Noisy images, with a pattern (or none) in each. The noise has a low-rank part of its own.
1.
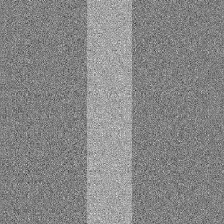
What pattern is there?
one vertical stripe
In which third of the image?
middle
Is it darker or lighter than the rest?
lighter
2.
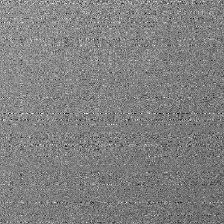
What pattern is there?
a smooth slope
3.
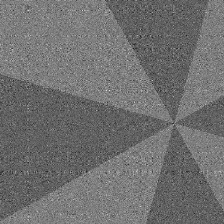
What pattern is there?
spokes from one point
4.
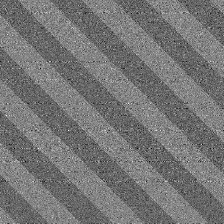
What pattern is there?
diagonal stripes
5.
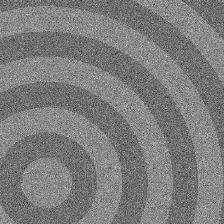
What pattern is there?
rings round one point
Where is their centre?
bottom left
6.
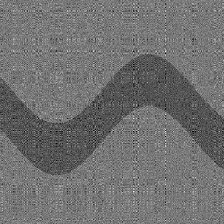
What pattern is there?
a wavy band
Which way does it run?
left to right
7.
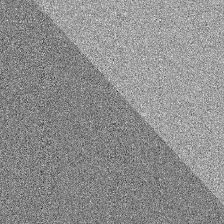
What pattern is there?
a sharp edge
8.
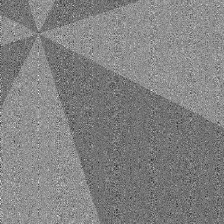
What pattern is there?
spokes from one point
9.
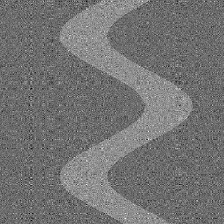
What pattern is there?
a wavy band
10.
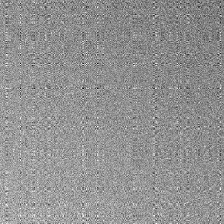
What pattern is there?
a smooth slope
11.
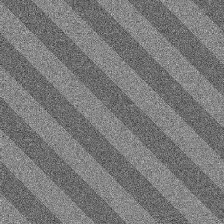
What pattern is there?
diagonal stripes
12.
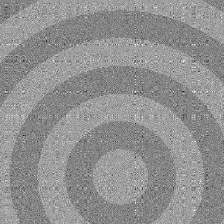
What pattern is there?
rings round one point
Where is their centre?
bottom middle
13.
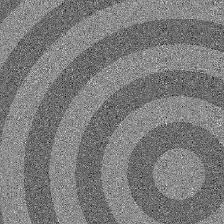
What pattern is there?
rings round one point
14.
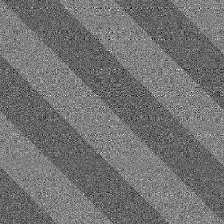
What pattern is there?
diagonal stripes
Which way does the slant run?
top left to bottom right
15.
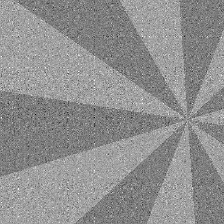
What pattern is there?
spokes from one point
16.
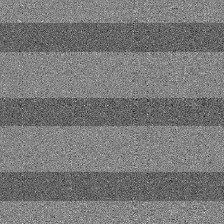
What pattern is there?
horizontal stripes
